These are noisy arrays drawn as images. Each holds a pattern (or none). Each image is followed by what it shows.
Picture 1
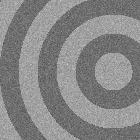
rings round one point
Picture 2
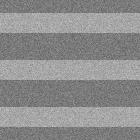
horizontal stripes
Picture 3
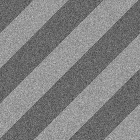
diagonal stripes
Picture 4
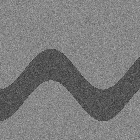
a wavy band
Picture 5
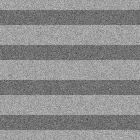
horizontal stripes
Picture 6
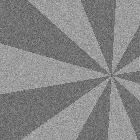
spokes from one point
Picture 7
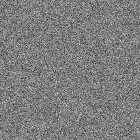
only noise
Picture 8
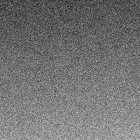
a smooth slope
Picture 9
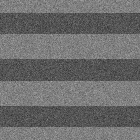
horizontal stripes
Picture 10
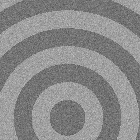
rings round one point
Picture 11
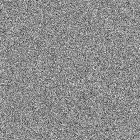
only noise
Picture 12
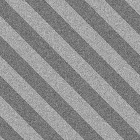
diagonal stripes
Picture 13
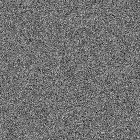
only noise
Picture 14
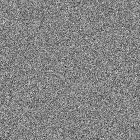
only noise
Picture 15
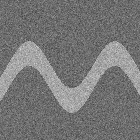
a wavy band
